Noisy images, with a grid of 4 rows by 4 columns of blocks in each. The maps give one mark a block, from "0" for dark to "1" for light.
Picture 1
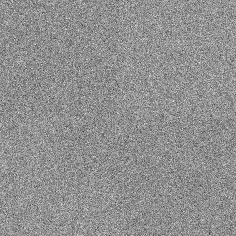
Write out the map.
0 0 1 1
0 0 1 1
1 0 0 0
1 1 0 0
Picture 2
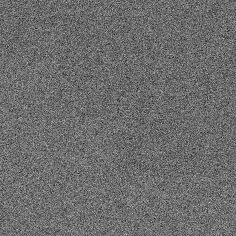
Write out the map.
0 0 0 0
1 0 0 0
1 1 0 0
1 1 1 1
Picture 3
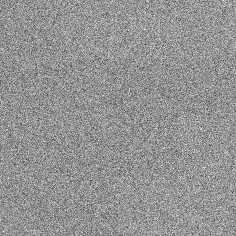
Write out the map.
0 1 1 1
0 0 0 0
0 0 0 1
0 0 1 1
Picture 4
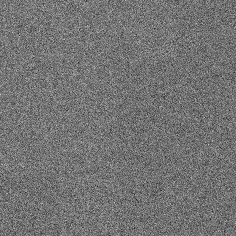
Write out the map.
1 1 1 0
1 1 0 0
1 1 0 0
0 1 0 0
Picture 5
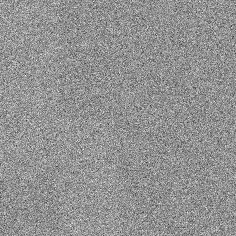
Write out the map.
1 0 0 0
1 0 0 0
1 1 0 0
0 1 0 0
